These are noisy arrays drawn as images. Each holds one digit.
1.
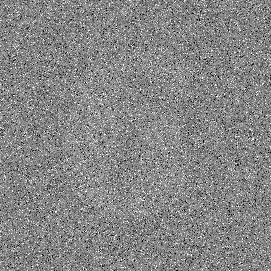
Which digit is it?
6
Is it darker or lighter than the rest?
lighter
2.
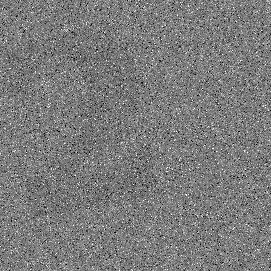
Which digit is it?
2
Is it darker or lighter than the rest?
darker
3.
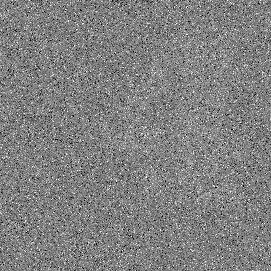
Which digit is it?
4
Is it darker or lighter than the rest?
lighter
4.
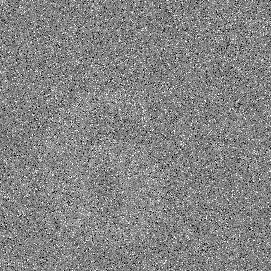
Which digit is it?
6
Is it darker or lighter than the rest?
lighter
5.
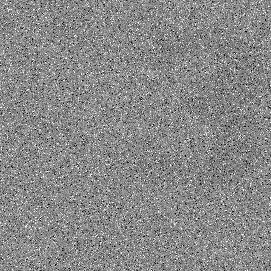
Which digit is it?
3
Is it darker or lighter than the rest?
darker
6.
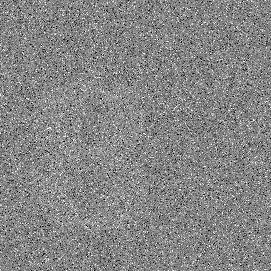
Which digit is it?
8
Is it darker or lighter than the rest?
lighter
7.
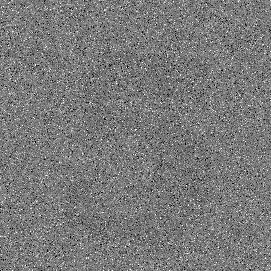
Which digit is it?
5
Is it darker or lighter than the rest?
darker
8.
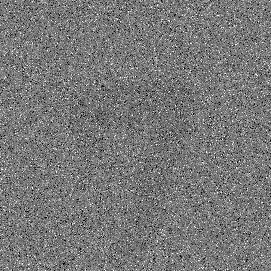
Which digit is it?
7
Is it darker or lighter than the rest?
darker
